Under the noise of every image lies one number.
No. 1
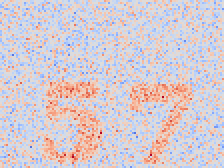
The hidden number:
57
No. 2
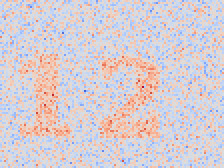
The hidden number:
12
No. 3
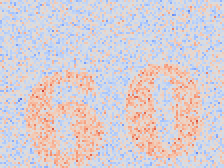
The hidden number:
60
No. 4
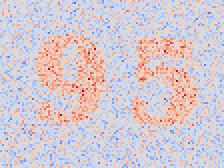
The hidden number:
95
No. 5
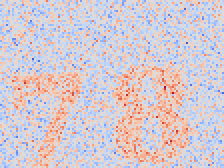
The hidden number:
78
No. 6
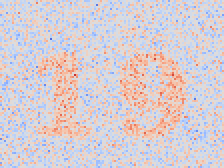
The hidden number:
19
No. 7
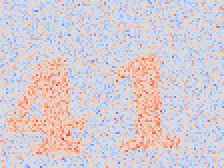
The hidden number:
41
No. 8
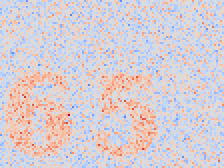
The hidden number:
65
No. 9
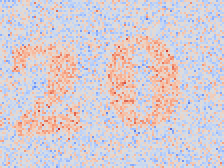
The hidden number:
20
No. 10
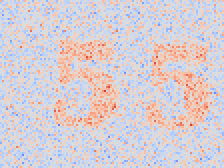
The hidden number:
55
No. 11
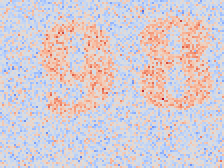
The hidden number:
98
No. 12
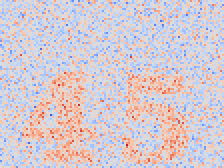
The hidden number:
45
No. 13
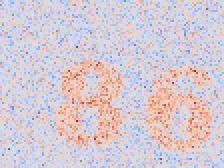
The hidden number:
86
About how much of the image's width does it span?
two thirds
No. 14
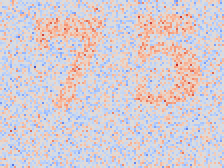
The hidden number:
75
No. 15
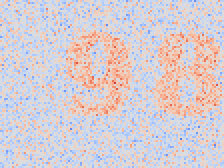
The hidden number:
98
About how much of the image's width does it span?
two thirds
